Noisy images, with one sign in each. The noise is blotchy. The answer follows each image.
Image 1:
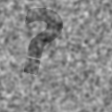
dark question mark
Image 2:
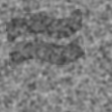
dark approximately sign
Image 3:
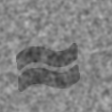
dark approximately sign
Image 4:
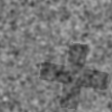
dark plus sign
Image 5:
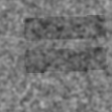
dark equals sign
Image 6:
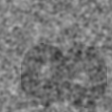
dark infinity sign
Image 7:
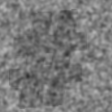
dark hash sign
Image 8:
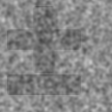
dark plus-minus sign
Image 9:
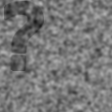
dark question mark
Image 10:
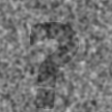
dark question mark
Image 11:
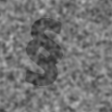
dark section sign
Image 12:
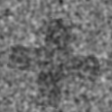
dark plus sign
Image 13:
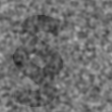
dark section sign
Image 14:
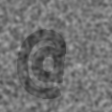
dark at sign
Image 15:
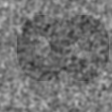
dark infinity sign
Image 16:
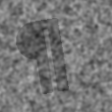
dark pilcrow
